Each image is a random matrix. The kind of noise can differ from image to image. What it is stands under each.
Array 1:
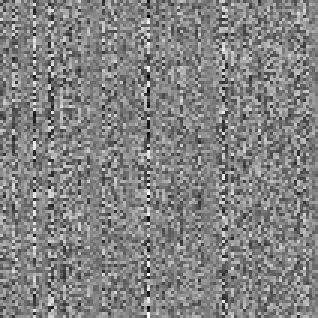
columns of uneven size
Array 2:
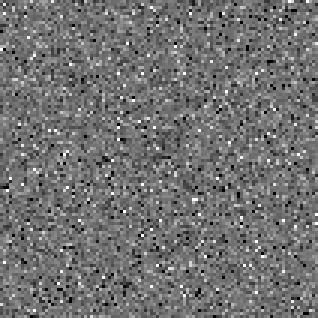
heavy tails
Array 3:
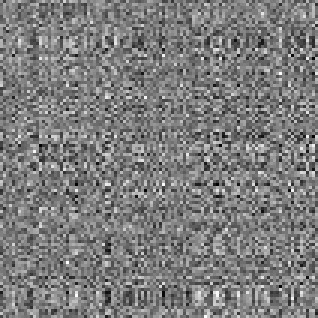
low rank plus noise
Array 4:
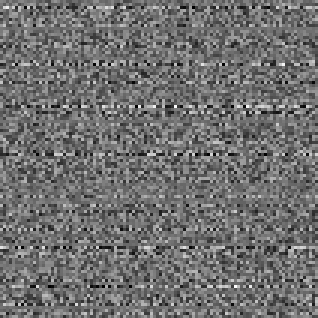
rows of uneven size
